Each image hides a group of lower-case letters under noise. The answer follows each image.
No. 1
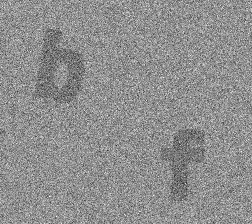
top left: b; bottom right: f
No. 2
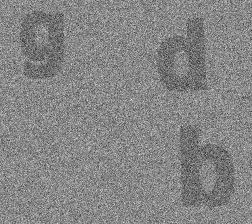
top left: g; top right: d; bottom right: b
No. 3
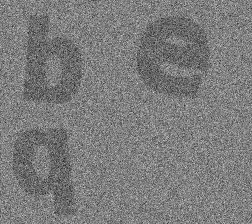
top left: b; top right: e; bottom left: q
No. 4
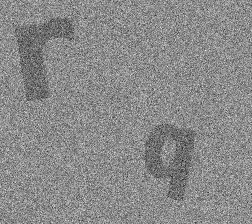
top left: r; bottom right: q
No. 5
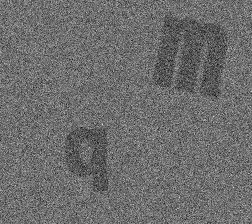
top right: m; bottom left: q
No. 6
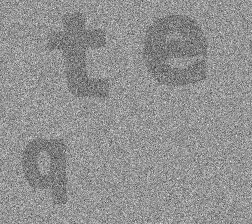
top left: t; top right: e; bottom left: q
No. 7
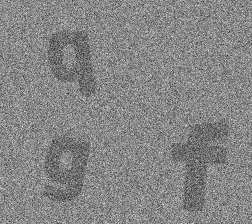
top left: q; bottom left: g; bottom right: f
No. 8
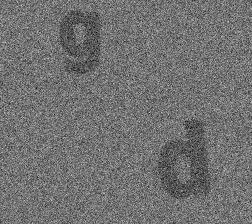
top left: g; bottom right: d
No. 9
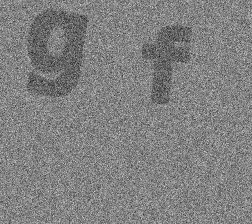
top left: g; top right: f
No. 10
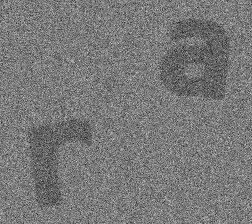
top right: a; bottom left: r
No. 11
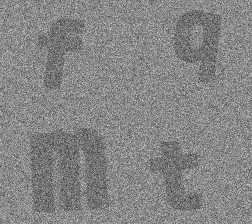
top left: f; top right: q; bottom left: m; bottom right: t
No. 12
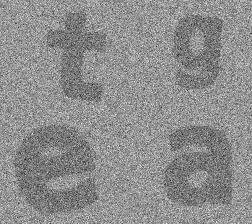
top left: t; top right: g; bottom left: e; bottom right: a
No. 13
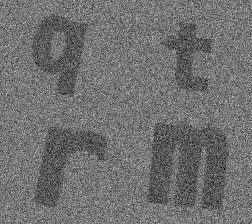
top left: q; top right: t; bottom left: r; bottom right: m
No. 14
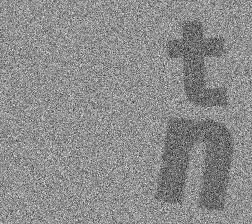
top right: t; bottom right: n
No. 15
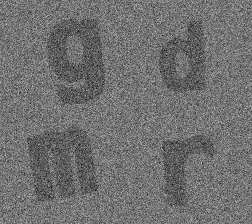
top left: g; top right: d; bottom left: m; bottom right: r
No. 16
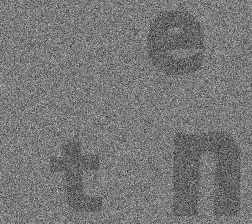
top right: e; bottom left: t; bottom right: n
